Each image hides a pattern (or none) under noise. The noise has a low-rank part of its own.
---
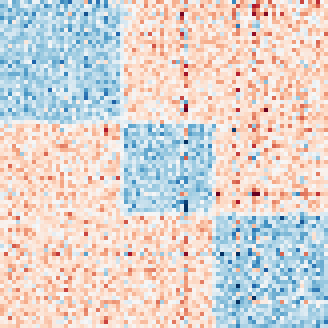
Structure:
blocks along the diagonal
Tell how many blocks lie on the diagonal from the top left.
3
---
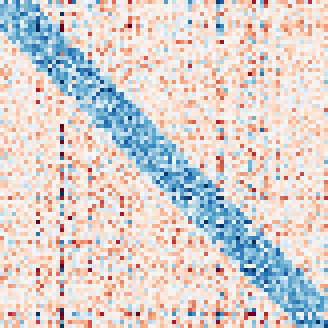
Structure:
a diagonal band
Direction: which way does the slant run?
top left to bottom right
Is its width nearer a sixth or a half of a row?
a sixth
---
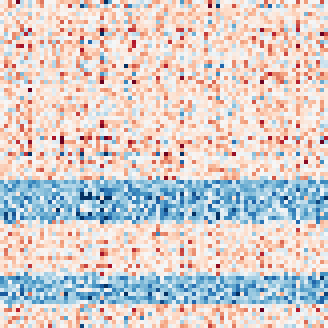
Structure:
bands of rows
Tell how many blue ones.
2
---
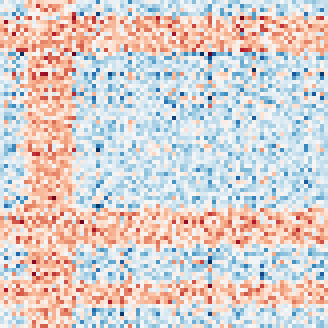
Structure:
bands of rows crossing bands of columns
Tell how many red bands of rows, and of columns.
3 and 1
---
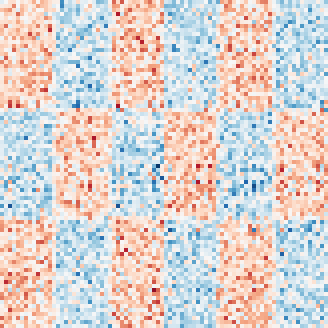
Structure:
a checkerboard
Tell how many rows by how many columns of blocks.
3 by 6
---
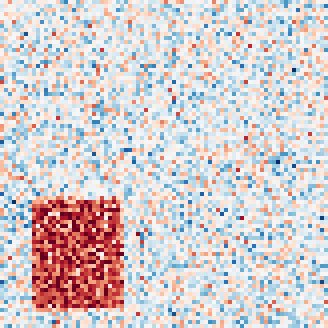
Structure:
one block
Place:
bottom left
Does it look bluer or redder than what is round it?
redder
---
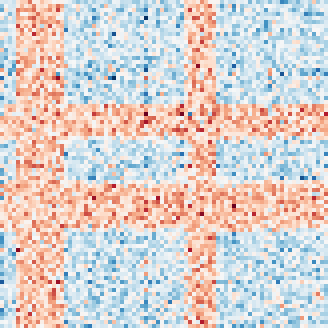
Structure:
bands of rows crossing bands of columns
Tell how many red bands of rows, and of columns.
2 and 2
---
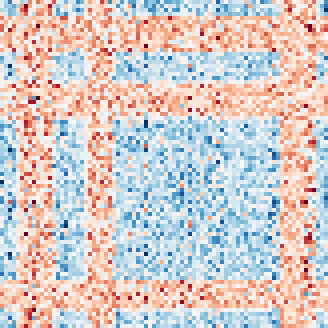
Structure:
bands of rows crossing bands of columns
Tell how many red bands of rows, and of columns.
3 and 3
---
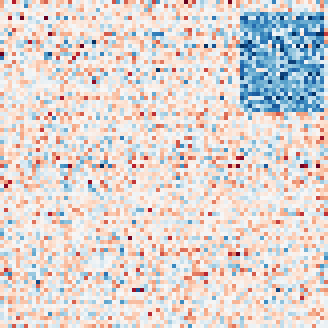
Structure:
one block
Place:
top right
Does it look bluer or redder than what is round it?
bluer
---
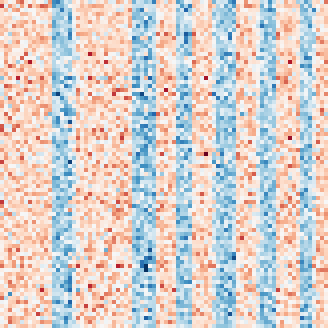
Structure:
bands of columns
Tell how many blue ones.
6
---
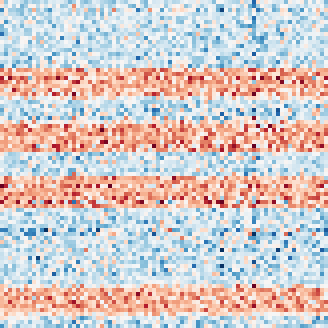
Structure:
bands of rows
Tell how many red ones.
4
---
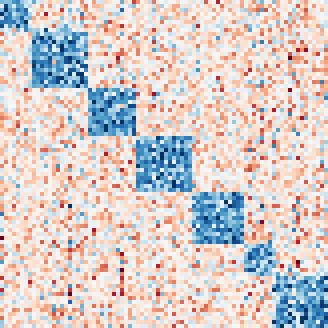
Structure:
blocks along the diagonal
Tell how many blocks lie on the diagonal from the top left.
7
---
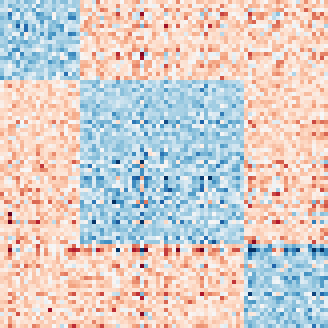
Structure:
blocks along the diagonal
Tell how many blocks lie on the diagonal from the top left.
3
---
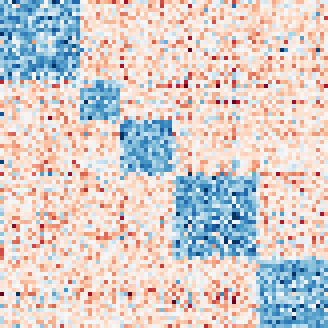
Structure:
blocks along the diagonal
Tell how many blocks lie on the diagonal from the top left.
5
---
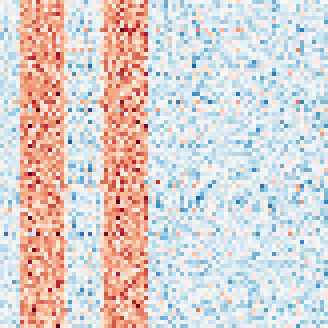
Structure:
bands of columns
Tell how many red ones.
2
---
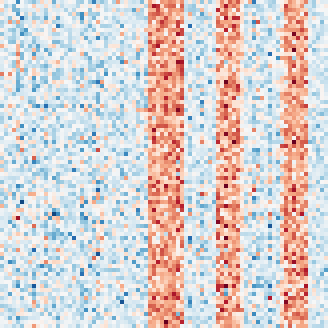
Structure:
bands of columns
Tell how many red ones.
3
